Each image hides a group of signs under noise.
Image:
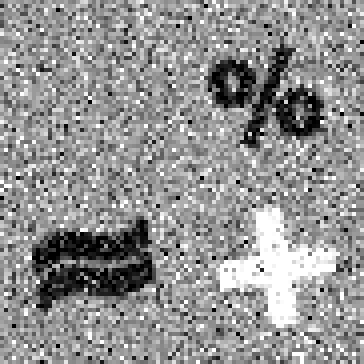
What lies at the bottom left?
approximately sign
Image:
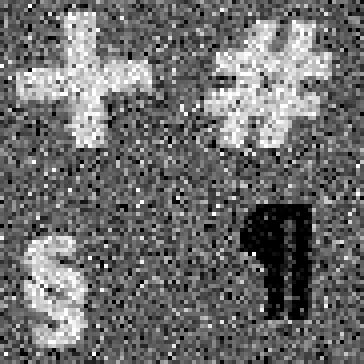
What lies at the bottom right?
pilcrow
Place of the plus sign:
top left
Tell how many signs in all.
4
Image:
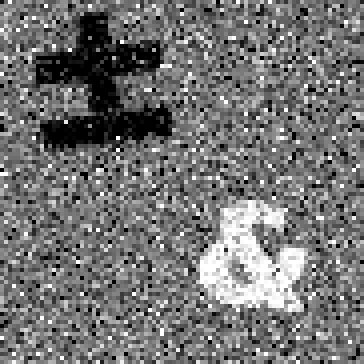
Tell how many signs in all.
2
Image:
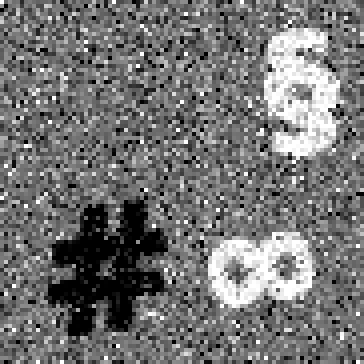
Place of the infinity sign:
bottom right
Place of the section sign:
top right
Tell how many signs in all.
3
